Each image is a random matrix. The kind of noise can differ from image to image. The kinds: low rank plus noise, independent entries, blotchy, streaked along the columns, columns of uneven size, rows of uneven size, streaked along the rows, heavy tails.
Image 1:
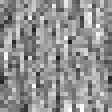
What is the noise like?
streaked along the columns
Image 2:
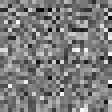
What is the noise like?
low rank plus noise
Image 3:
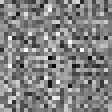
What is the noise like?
low rank plus noise
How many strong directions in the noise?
three or four
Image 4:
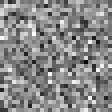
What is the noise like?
independent entries
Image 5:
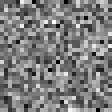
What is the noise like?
independent entries
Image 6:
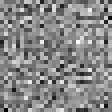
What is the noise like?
low rank plus noise
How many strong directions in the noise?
one
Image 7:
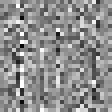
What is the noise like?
columns of uneven size
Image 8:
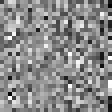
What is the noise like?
columns of uneven size
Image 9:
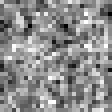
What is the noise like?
blotchy
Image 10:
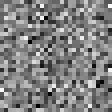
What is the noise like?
low rank plus noise
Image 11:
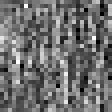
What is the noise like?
streaked along the columns
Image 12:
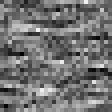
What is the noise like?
streaked along the rows
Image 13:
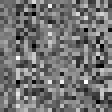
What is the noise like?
columns of uneven size
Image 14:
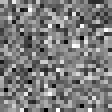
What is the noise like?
independent entries
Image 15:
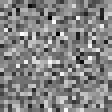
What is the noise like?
independent entries
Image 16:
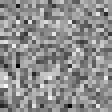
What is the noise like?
low rank plus noise
